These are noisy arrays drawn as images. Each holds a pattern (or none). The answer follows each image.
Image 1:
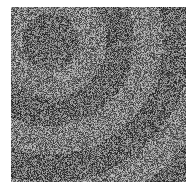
rings round one point
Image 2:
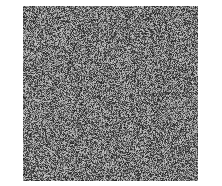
only noise
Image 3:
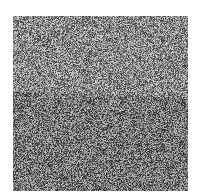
a sharp edge
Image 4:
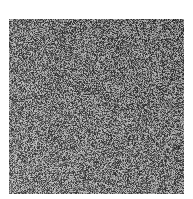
a smooth slope
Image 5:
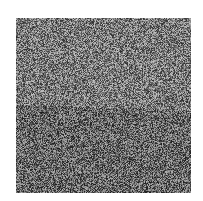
a sharp edge
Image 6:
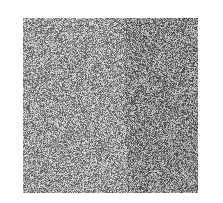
a sharp edge
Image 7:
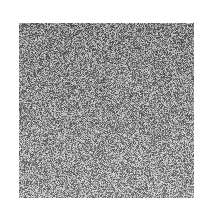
a smooth slope
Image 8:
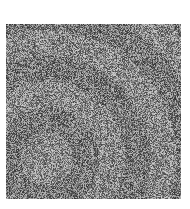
rings round one point
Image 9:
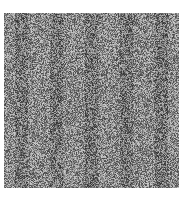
vertical stripes
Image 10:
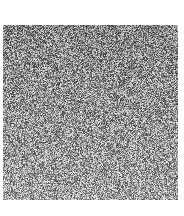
a smooth slope
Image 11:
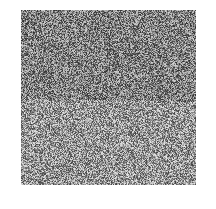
a sharp edge
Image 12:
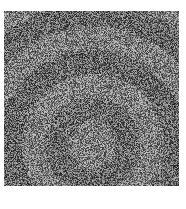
rings round one point
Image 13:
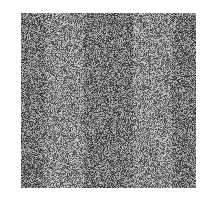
vertical stripes
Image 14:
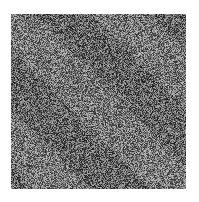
diagonal stripes
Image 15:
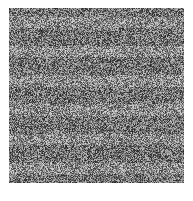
horizontal stripes
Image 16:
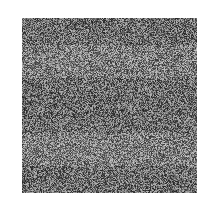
horizontal stripes
